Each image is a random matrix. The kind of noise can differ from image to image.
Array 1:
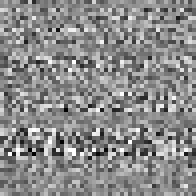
rows of uneven size
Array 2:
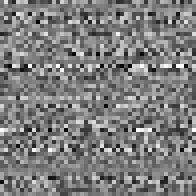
rows of uneven size
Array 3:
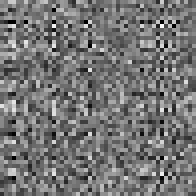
low rank plus noise
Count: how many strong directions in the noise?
one
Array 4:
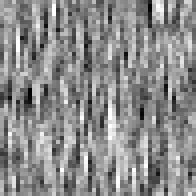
streaked along the columns
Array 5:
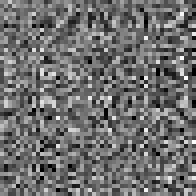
low rank plus noise
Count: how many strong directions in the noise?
two
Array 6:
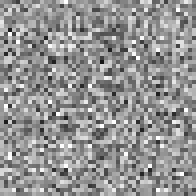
low rank plus noise
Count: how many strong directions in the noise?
five to eight
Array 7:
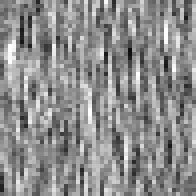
streaked along the columns
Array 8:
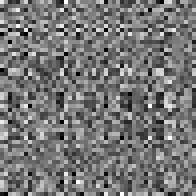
low rank plus noise
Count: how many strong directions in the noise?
one
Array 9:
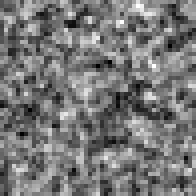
blotchy
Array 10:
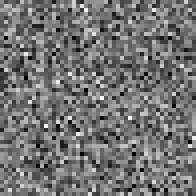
independent entries
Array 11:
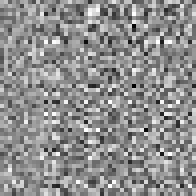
low rank plus noise
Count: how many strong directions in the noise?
two
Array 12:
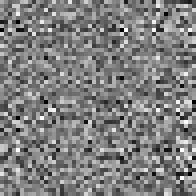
low rank plus noise
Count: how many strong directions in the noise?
three or four
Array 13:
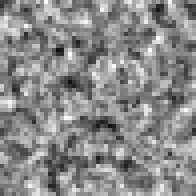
blotchy
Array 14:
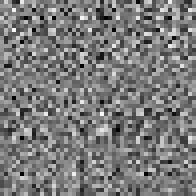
low rank plus noise
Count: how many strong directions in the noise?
three or four
